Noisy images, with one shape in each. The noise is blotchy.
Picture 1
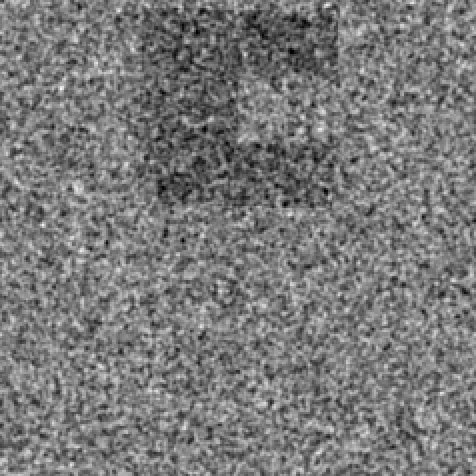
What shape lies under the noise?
square with a notch
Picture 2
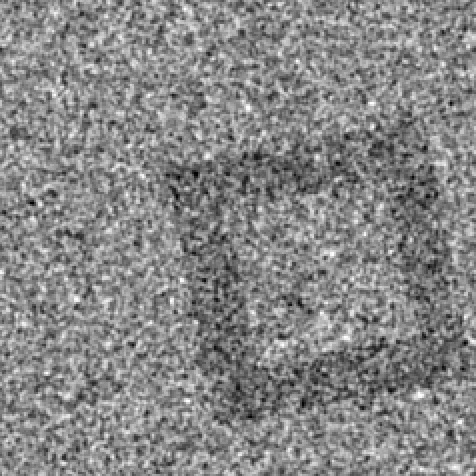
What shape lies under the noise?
square frame
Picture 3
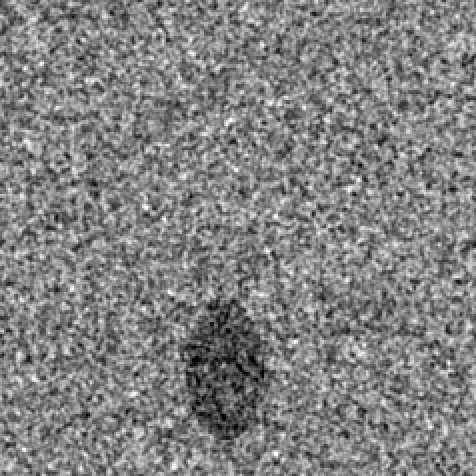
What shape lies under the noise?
ellipse
